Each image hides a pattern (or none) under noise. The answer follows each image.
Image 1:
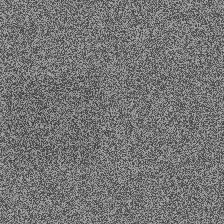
one block
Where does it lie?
middle left
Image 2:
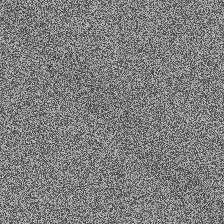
a diagonal band
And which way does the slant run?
top left to bottom right
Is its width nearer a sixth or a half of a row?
a sixth
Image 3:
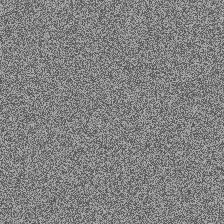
only noise
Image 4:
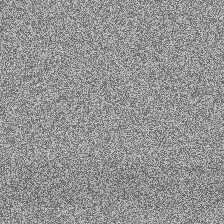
one band of rows
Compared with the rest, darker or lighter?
darker
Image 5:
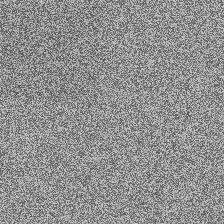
one block
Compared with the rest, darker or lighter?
darker
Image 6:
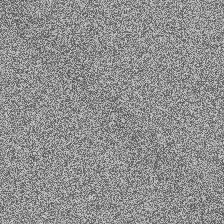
a diagonal band
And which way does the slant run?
top left to bottom right
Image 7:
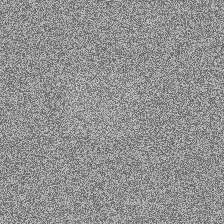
one block
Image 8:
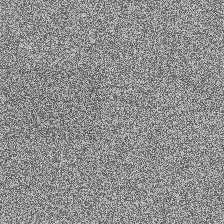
one block
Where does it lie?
middle left
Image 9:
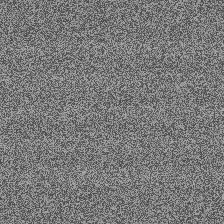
bands of rows
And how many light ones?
5
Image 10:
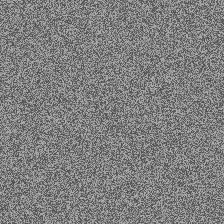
only noise
